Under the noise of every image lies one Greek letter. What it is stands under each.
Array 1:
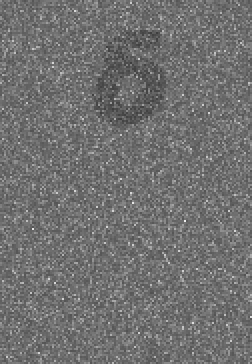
dark delta, top middle
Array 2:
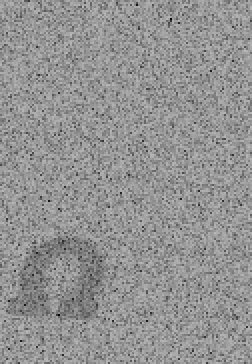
dark omega, bottom left
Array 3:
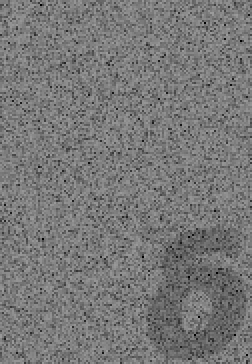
dark delta, bottom right
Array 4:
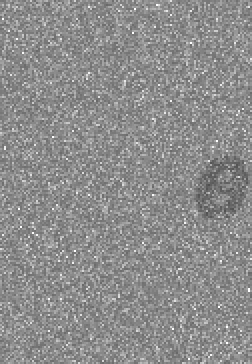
dark theta, middle right
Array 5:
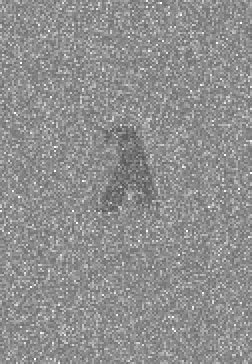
dark lambda, centre
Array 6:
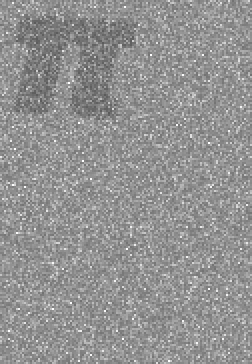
dark pi
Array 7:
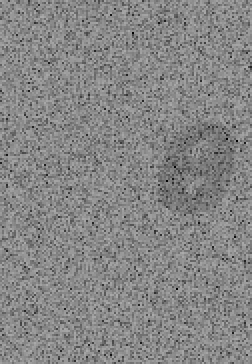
dark theta, middle right
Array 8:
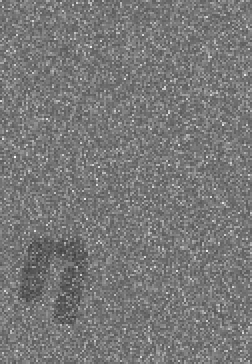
dark eta, bottom left
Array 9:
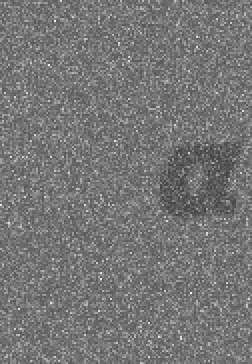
dark alpha, middle right
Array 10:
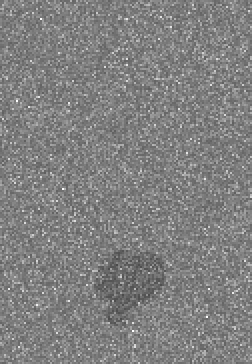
dark phi, bottom middle
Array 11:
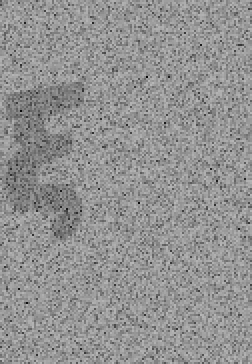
dark xi, middle left
